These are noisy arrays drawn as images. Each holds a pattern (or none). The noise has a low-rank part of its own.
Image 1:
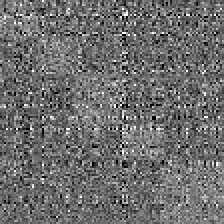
blocks along the diagonal
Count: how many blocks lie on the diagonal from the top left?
5
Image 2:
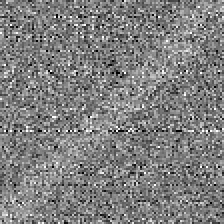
a diagonal band
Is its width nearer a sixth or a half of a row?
a sixth
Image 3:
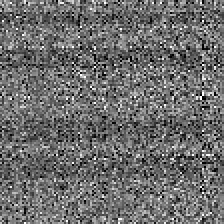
bands of rows
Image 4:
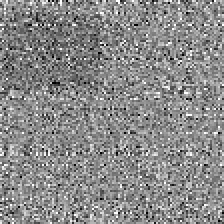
one block
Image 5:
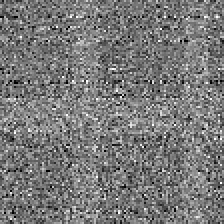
bands of rows crossing bands of columns
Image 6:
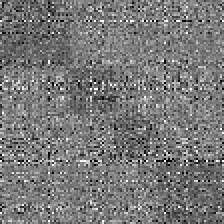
blocks along the diagonal
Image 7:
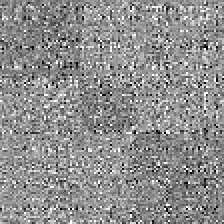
blocks along the diagonal
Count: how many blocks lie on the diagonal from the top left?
3
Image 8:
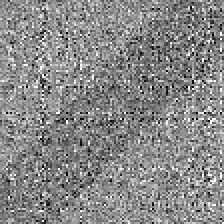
a diagonal band
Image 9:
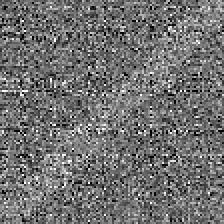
a diagonal band
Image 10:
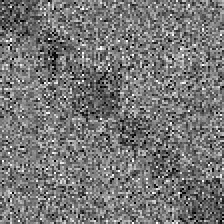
blocks along the diagonal
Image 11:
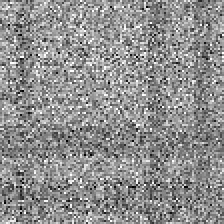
bands of rows crossing bands of columns
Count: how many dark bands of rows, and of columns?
2 and 3
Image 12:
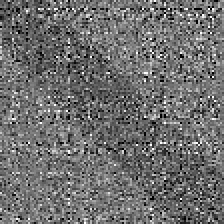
a diagonal band
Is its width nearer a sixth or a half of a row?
a half
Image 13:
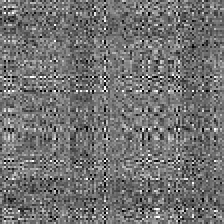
bands of rows crossing bands of columns
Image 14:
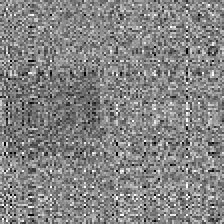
one block
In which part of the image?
middle left
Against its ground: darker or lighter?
darker
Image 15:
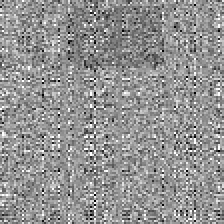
one block
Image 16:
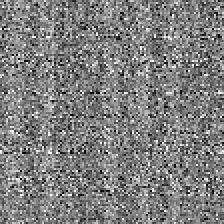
bands of columns
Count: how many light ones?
5
